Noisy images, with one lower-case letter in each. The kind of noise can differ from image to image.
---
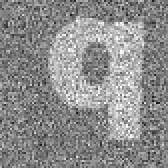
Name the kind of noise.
low rank plus noise
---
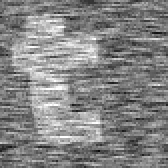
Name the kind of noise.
streaked along the rows
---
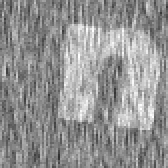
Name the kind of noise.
streaked along the columns
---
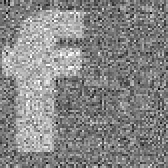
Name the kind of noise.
low rank plus noise
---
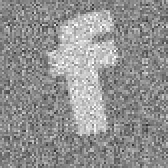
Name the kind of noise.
low rank plus noise
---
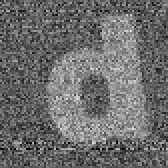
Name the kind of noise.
rows of uneven size
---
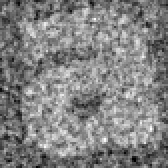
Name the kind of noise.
blotchy
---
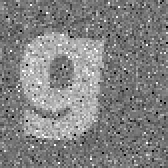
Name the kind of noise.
heavy tails
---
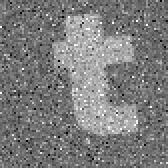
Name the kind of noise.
heavy tails
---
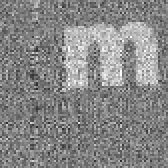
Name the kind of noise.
low rank plus noise
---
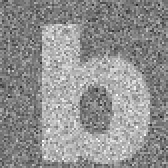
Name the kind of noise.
independent entries
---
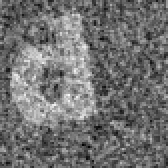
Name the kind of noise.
blotchy
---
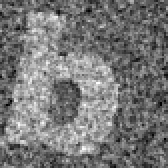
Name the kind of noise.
blotchy
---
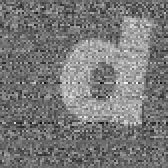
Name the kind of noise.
rows of uneven size
